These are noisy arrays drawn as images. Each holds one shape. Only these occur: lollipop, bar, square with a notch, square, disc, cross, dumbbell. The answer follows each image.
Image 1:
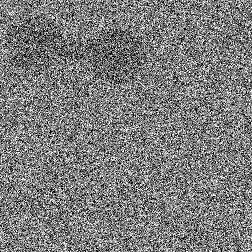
dumbbell
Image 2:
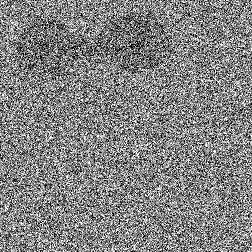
dumbbell
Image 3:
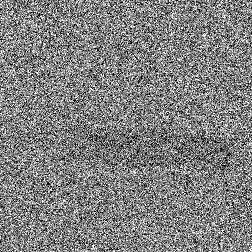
bar
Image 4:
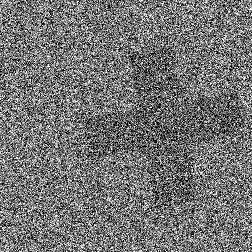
cross
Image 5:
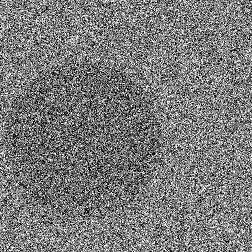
disc
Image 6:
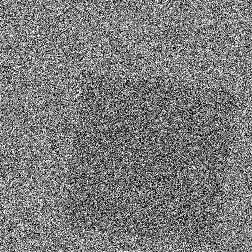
square
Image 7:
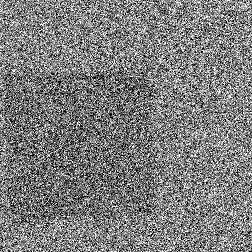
square
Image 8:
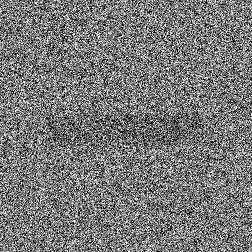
bar
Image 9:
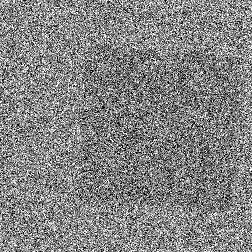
square
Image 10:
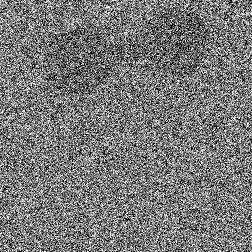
dumbbell
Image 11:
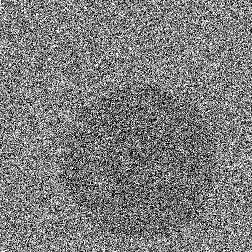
disc
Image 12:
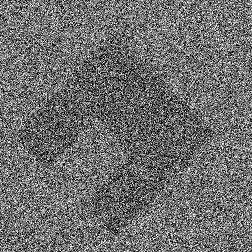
square with a notch
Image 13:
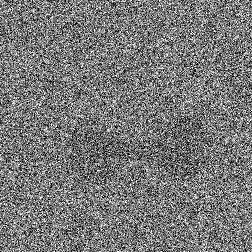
dumbbell
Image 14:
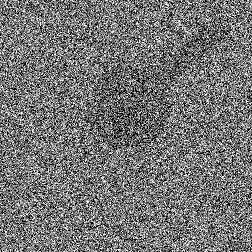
lollipop
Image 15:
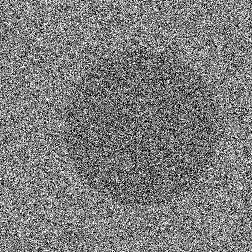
disc
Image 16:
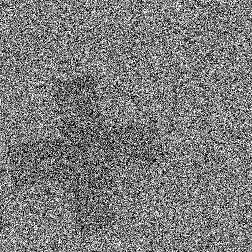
cross
